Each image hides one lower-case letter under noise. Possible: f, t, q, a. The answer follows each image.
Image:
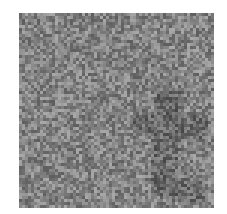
t
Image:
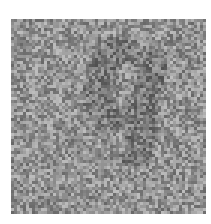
q
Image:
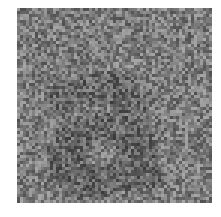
a
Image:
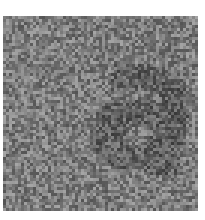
a
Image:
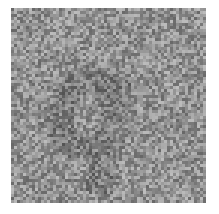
q
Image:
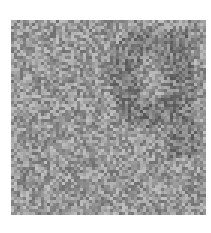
q
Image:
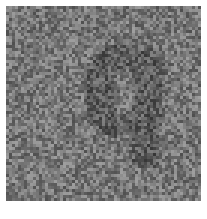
q
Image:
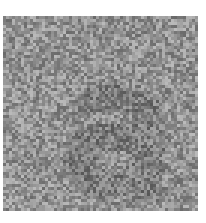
a
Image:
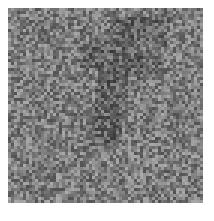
f
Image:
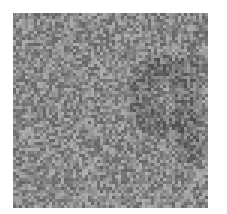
q
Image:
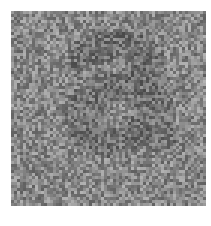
a
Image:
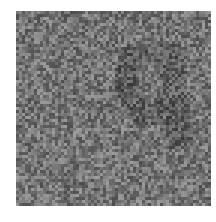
q
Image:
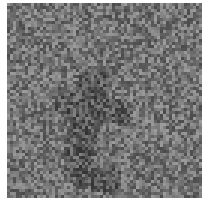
t
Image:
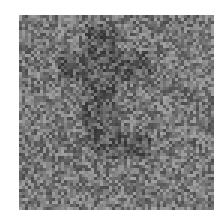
t
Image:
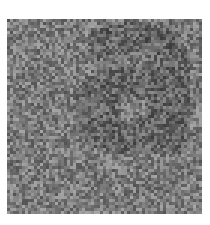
a
